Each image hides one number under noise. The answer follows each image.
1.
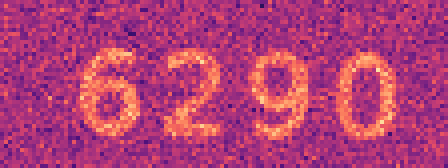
6290
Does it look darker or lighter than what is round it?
lighter
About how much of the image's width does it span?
two thirds
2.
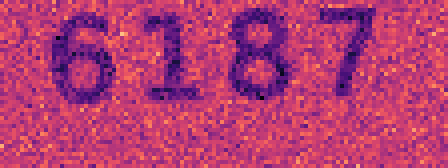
6187
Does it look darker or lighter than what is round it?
darker
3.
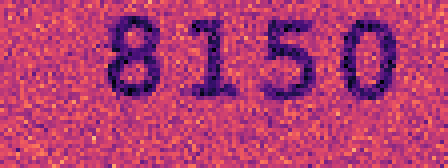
8150
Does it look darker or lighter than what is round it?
darker
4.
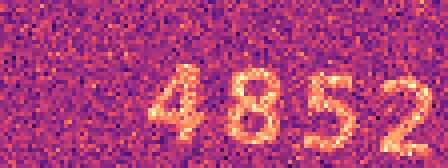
4852
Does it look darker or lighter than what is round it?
lighter
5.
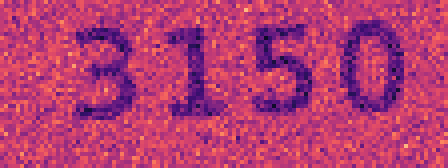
3150
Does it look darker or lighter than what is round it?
darker
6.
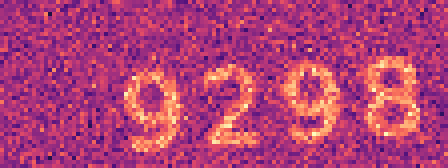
9298
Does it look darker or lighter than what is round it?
lighter
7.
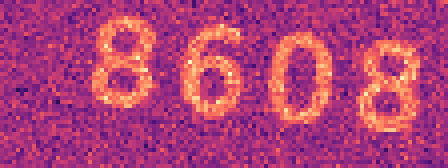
8608
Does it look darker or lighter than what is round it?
lighter
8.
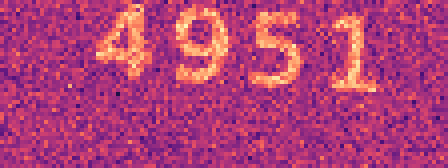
4951
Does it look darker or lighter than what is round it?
lighter
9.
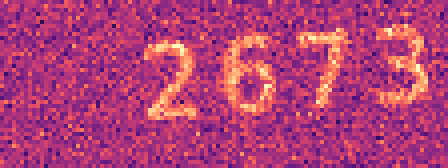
2673
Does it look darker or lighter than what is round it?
lighter
